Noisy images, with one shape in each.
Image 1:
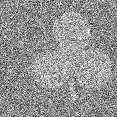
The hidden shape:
club
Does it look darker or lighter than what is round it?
lighter
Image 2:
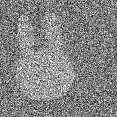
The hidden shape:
rabbit's head
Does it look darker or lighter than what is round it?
lighter
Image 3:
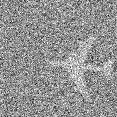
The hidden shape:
airplane
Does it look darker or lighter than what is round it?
lighter
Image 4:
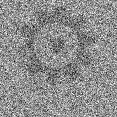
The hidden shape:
gear
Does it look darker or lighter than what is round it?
darker
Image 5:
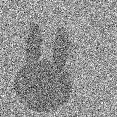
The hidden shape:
rabbit's head
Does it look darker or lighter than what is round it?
darker
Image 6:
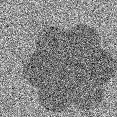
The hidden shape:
flower
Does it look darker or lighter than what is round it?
darker
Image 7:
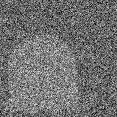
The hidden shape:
ghost
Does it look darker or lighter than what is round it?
lighter
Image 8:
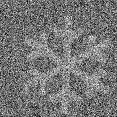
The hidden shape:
snowflake
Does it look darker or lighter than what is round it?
lighter
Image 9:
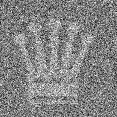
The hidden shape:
chess queen
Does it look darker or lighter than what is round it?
lighter
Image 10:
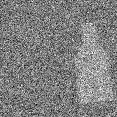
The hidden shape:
bottle
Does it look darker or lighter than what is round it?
lighter
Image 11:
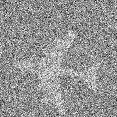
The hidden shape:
airplane
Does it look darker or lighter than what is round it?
lighter
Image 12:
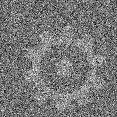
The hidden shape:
gear
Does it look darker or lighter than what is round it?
lighter
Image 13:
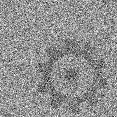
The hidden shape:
gear
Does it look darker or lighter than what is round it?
darker
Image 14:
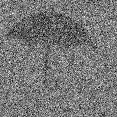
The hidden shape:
umbrella
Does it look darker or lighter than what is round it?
darker
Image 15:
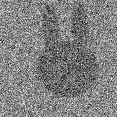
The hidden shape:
rabbit's head
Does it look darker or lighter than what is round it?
darker
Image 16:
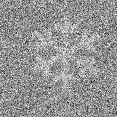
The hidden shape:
snowflake
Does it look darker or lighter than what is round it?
lighter
